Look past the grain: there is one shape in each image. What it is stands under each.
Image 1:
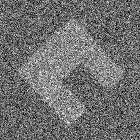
square with a notch
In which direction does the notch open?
down and right
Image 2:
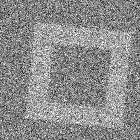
square frame
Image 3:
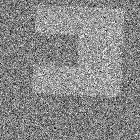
square with a notch
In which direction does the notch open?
left
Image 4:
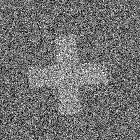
cross
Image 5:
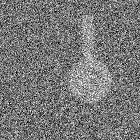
lollipop
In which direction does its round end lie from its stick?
down
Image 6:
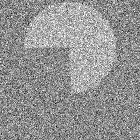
disc with a wedge cut out
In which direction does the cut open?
down and left
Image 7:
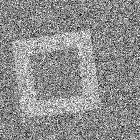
square frame
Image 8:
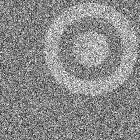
bullseye
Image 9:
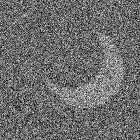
crescent
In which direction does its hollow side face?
up and left
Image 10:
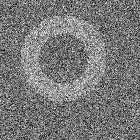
ring
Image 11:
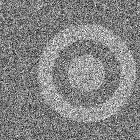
bullseye
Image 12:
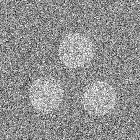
three dots
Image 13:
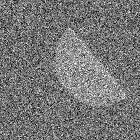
half disc
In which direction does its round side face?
down and left
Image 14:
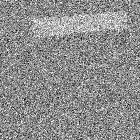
bar
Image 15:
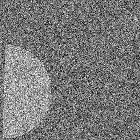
half disc
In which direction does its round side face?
right
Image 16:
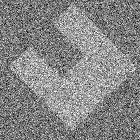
square with a notch
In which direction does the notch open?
up and left
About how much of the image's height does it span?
nearly all
